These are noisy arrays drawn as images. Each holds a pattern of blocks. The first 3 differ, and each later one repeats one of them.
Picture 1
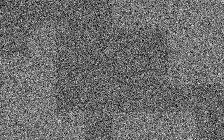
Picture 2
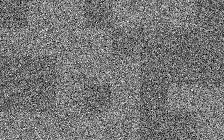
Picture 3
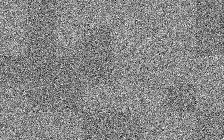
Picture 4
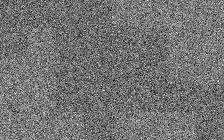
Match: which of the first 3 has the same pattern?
1
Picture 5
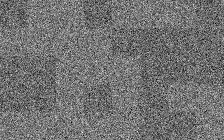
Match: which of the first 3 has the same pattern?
2
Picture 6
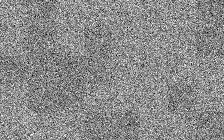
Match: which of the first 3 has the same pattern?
3
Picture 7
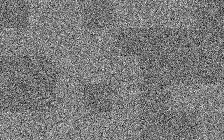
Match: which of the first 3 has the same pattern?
2
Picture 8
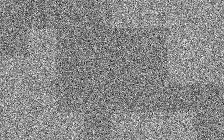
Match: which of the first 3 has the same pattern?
1
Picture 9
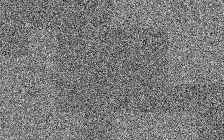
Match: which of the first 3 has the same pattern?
1
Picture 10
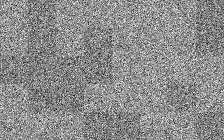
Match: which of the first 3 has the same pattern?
3
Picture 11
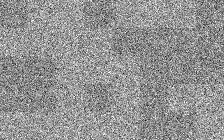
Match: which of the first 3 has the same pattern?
2
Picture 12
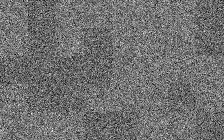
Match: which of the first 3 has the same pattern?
3
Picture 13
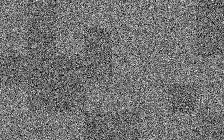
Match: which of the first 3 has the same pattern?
3
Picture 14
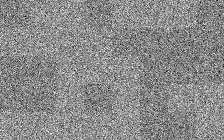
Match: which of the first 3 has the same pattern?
2
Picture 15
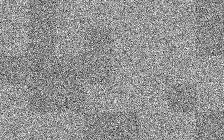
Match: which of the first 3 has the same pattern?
3
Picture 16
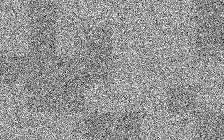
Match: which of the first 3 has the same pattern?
3
